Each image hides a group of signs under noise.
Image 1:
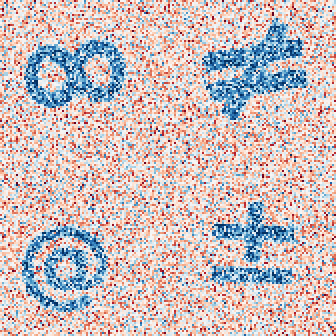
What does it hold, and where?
top left: infinity sign; top right: not-equal sign; bottom left: at sign; bottom right: plus-minus sign
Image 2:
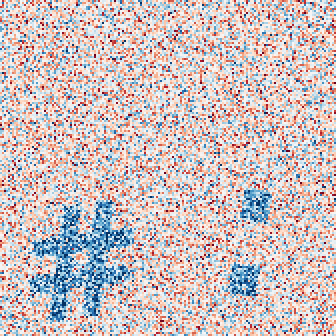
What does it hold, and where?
bottom left: hash sign; bottom right: colon
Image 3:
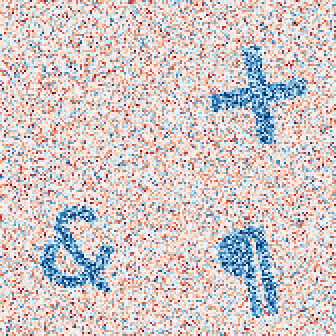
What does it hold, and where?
top right: plus sign; bottom left: ampersand; bottom right: pilcrow
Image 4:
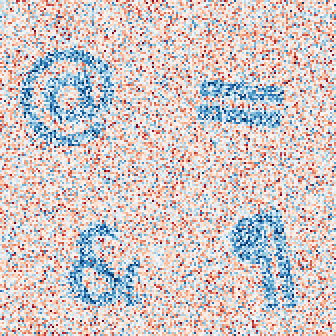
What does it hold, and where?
top left: at sign; top right: equals sign; bottom left: ampersand; bottom right: pilcrow
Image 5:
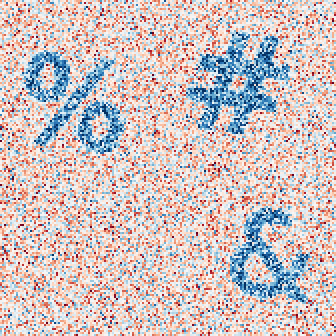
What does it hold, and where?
top left: percent sign; top right: hash sign; bottom right: ampersand
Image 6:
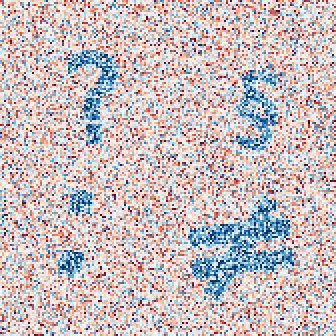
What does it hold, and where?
top left: question mark; top right: section sign; bottom left: colon; bottom right: not-equal sign
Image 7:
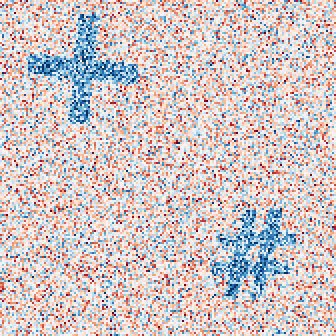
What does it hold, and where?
top left: plus sign; bottom right: hash sign
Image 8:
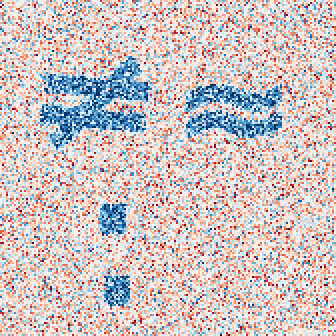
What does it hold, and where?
top left: not-equal sign; top right: approximately sign; bottom left: colon
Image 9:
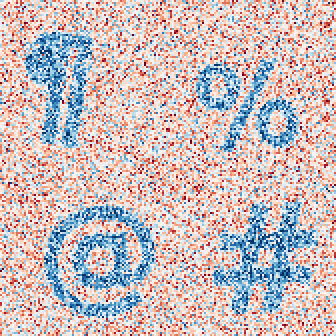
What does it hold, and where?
top left: pilcrow; top right: percent sign; bottom left: at sign; bottom right: hash sign
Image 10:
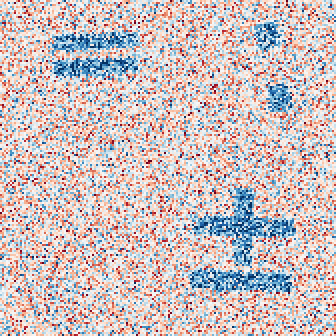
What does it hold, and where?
top left: equals sign; top right: colon; bottom right: plus-minus sign
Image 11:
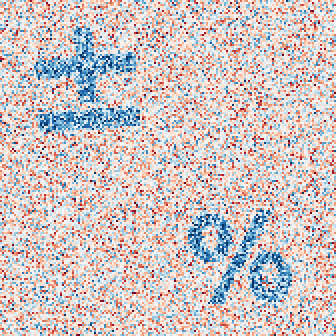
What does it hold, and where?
top left: plus-minus sign; bottom right: percent sign
